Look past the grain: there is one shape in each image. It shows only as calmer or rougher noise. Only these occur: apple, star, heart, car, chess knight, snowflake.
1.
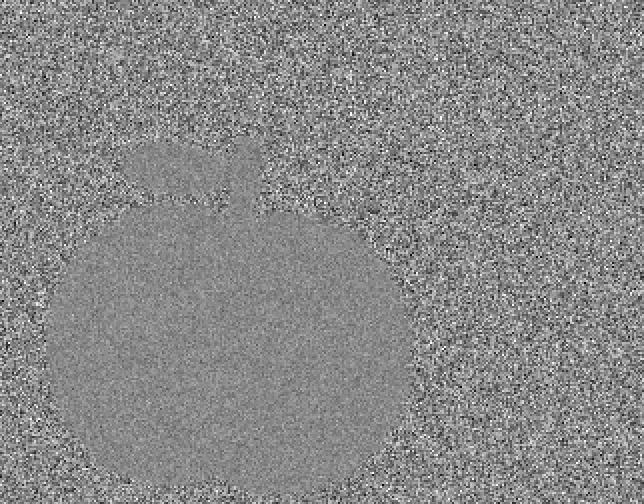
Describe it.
calm apple
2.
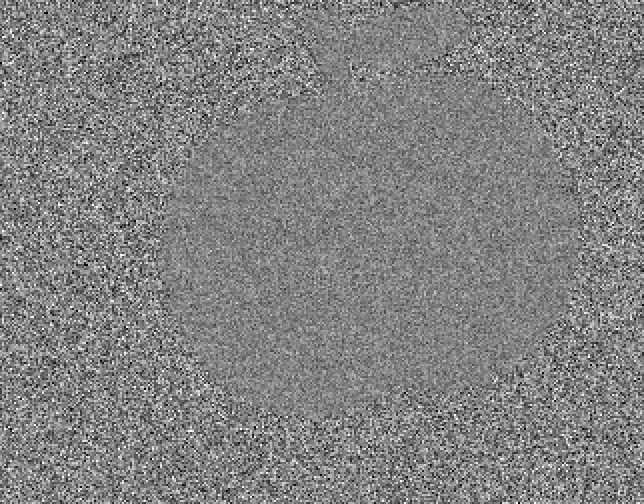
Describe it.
calm apple
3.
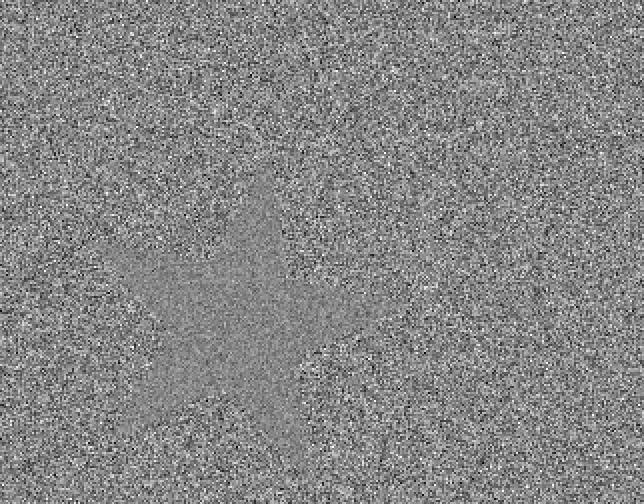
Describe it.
calm star
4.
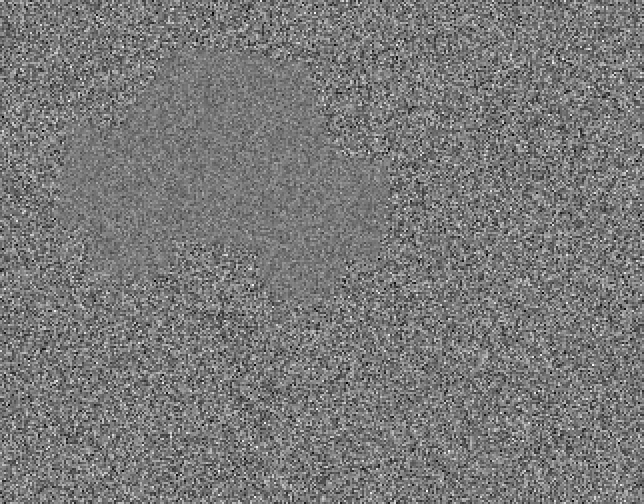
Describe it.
calm car
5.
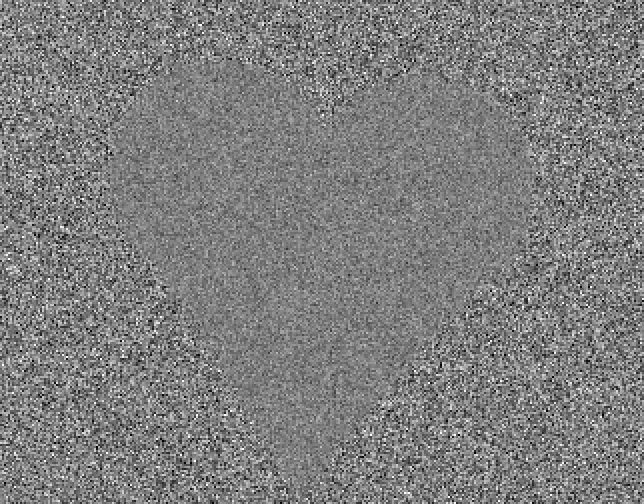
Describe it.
calm heart
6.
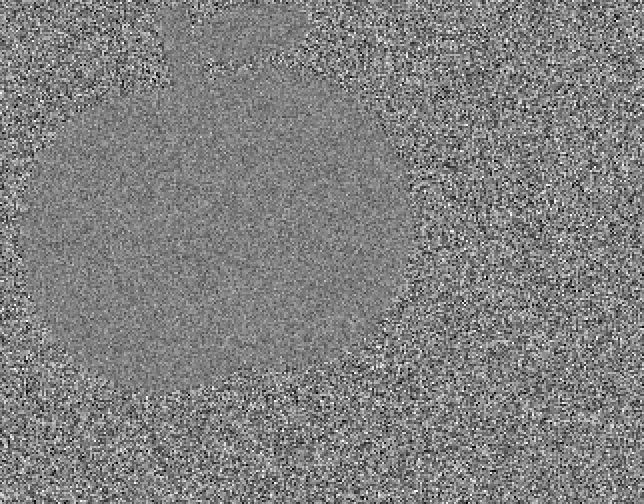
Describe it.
calm apple
